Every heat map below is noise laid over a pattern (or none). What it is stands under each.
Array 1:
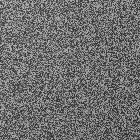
a smooth slope
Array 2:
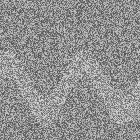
a wavy band
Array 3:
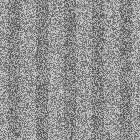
vertical stripes
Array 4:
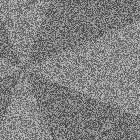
spokes from one point
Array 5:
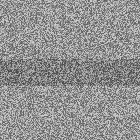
one horizontal stripe
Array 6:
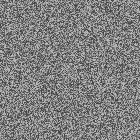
only noise
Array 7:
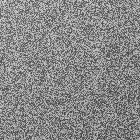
a smooth slope
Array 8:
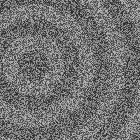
rings round one point
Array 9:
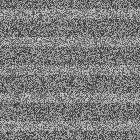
horizontal stripes
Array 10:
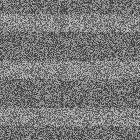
horizontal stripes
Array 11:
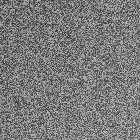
a smooth slope
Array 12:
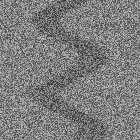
a wavy band
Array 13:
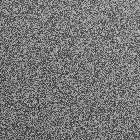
a smooth slope
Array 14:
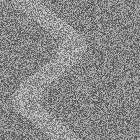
a wavy band
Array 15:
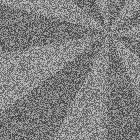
spokes from one point
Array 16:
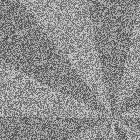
spokes from one point
